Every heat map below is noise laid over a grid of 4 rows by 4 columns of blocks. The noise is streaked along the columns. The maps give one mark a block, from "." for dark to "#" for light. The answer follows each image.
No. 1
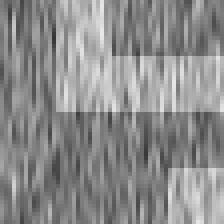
. # . .
. # # #
. . . .
. . . #
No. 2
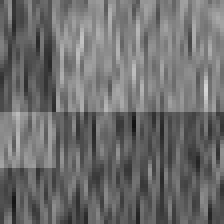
. # # #
. # # #
# . . .
. . . .
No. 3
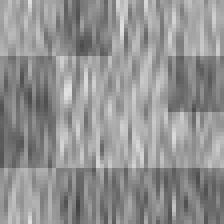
# . # #
. # # .
. # # #
# . . .
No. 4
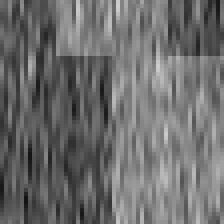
. # # .
. . # #
. . # #
. . # #
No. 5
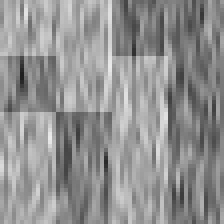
# # . .
. # # .
# . # .
# . # .
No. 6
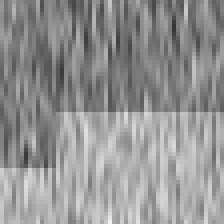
. . . .
. . . .
. # # #
# # # #
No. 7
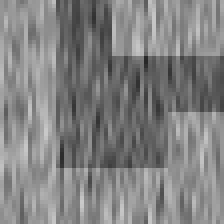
# . # #
# . . .
# . . #
# # # #
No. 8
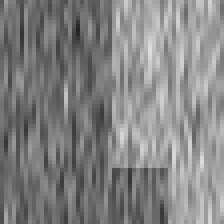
. . # #
. . # #
. . # #
. . . #
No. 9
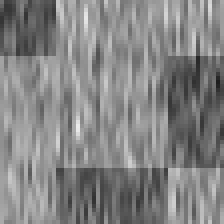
. # # #
# # # .
# # # .
# . . #
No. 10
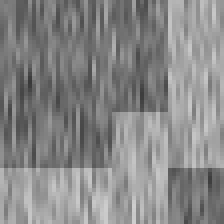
. . . #
. . . #
. . # #
# # # .
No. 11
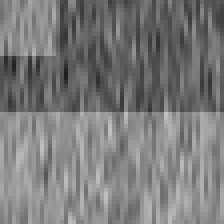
# . . .
. . . .
# # # #
# # # #
